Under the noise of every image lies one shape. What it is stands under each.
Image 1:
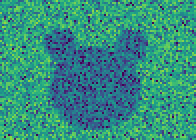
bear's head
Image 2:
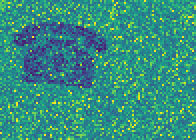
telephone
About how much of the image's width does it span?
half
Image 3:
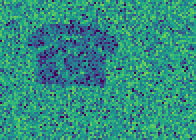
telephone
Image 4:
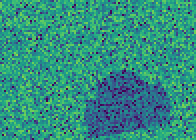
cloud
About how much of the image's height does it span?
half
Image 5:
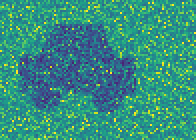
car
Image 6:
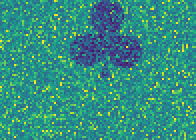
club
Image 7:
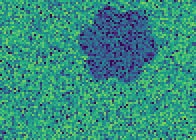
flower
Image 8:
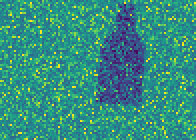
bottle
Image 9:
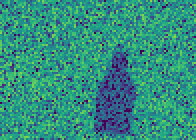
bottle
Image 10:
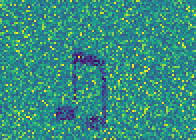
pair of musical notes
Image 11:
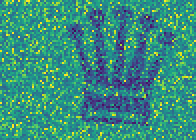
chess queen
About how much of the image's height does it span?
nearly all
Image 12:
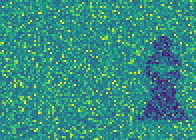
chess bishop
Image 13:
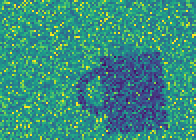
cup
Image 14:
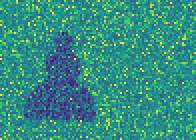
chess pawn
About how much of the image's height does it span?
two thirds
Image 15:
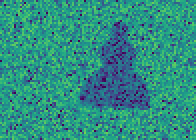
chess pawn
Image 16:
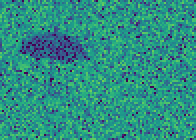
umbrella
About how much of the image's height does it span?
half
